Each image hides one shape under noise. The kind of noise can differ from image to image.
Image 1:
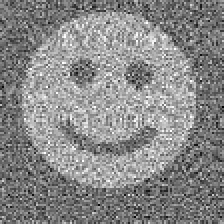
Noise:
low rank plus noise
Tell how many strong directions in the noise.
three or four
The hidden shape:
smiling face
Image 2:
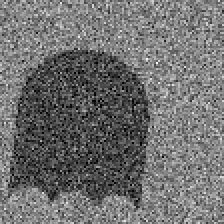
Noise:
independent entries
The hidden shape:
ghost
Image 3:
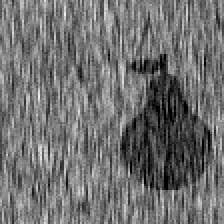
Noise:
streaked along the columns
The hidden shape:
pear
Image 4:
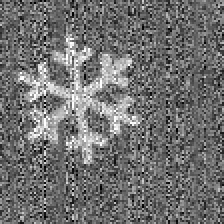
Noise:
columns of uneven size
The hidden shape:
snowflake
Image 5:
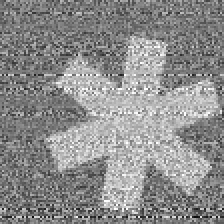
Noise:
rows of uneven size
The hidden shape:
asterisk
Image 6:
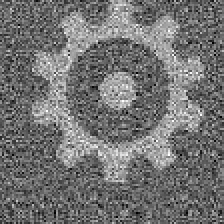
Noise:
low rank plus noise
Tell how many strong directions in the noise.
three or four
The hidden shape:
gear
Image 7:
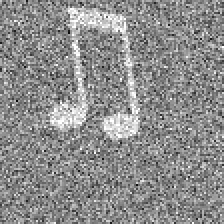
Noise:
independent entries
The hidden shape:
pair of musical notes
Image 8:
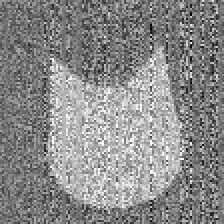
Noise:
columns of uneven size
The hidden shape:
cat's head
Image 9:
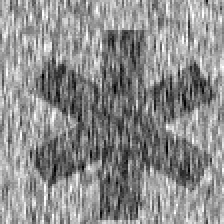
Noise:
streaked along the columns
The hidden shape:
asterisk
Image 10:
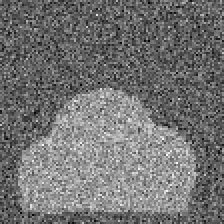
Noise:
independent entries
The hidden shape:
cloud
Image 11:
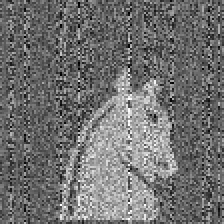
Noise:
columns of uneven size
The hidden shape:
chess knight
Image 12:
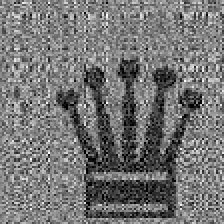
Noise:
low rank plus noise
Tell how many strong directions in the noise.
two
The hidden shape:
chess queen
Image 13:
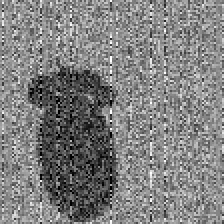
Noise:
columns of uneven size
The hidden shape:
footprint
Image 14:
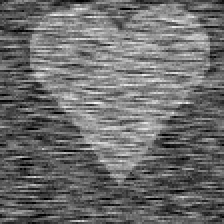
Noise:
streaked along the rows
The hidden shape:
heart
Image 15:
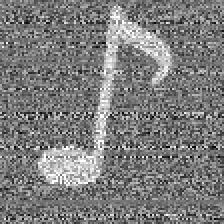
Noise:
rows of uneven size
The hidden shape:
musical note
